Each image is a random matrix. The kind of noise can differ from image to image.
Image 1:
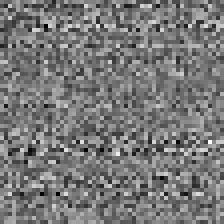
rows of uneven size
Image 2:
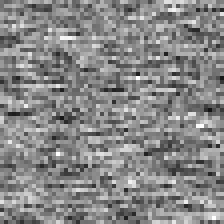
streaked along the rows
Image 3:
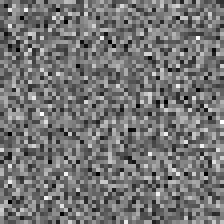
independent entries
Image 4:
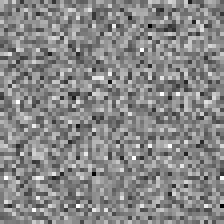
low rank plus noise
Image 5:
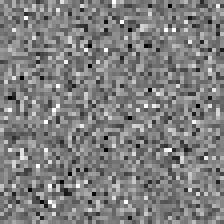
heavy tails
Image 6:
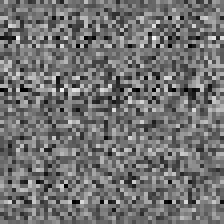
rows of uneven size
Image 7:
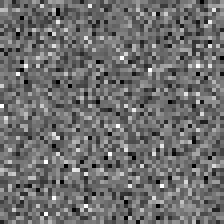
heavy tails
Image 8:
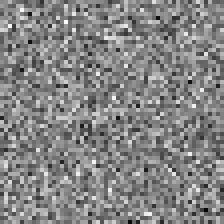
independent entries
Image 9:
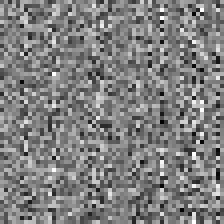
columns of uneven size
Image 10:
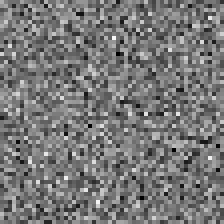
independent entries
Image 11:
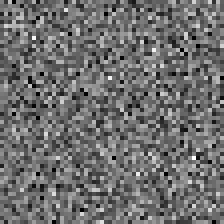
independent entries
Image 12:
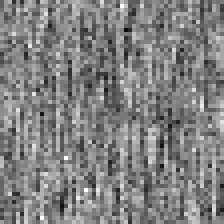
streaked along the columns
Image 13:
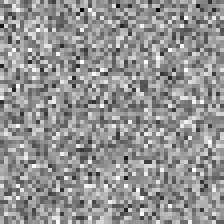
independent entries
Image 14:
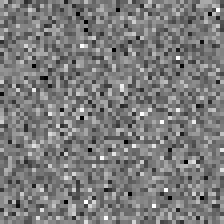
heavy tails
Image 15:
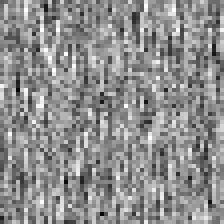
streaked along the columns
